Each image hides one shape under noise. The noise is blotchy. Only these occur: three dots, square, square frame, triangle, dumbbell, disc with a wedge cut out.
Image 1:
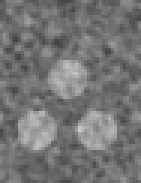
three dots
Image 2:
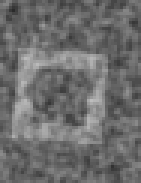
square frame
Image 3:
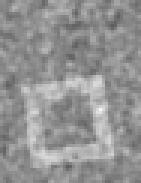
square frame
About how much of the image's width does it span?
two thirds
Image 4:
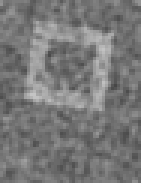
square frame
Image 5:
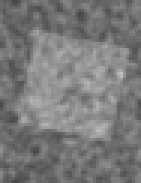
square
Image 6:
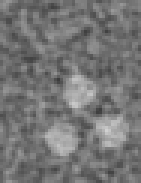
three dots
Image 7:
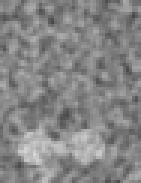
dumbbell
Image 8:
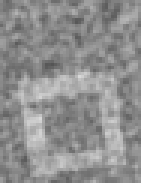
square frame
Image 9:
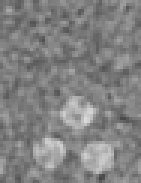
three dots
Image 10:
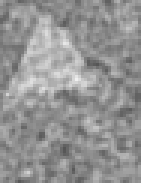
triangle
